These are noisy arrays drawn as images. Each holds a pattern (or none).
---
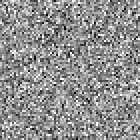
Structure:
only noise
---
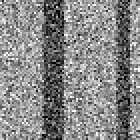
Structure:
bands of columns
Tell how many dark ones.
2
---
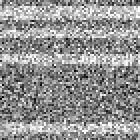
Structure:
bands of rows
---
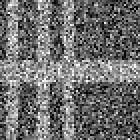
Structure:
bands of rows crossing bands of columns
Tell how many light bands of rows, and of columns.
1 and 3
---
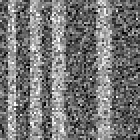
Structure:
bands of columns
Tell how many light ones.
4
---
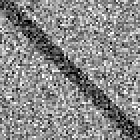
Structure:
a diagonal band
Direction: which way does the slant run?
top left to bottom right
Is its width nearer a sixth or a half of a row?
a sixth
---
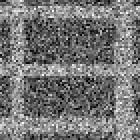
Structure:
bands of rows crossing bands of columns
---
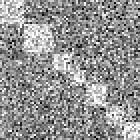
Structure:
blocks along the diagonal
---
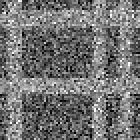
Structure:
bands of rows crossing bands of columns
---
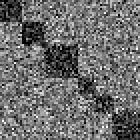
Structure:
blocks along the diagonal
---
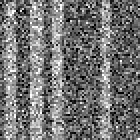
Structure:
bands of columns
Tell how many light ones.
4
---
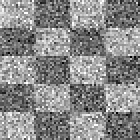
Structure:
a checkerboard
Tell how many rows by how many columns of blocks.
5 by 4
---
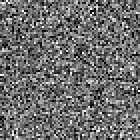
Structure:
only noise
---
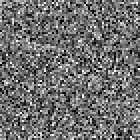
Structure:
only noise
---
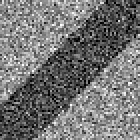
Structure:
a diagonal band
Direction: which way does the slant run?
bottom left to top right
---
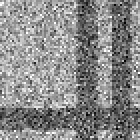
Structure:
bands of rows crossing bands of columns
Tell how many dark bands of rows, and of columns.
1 and 2
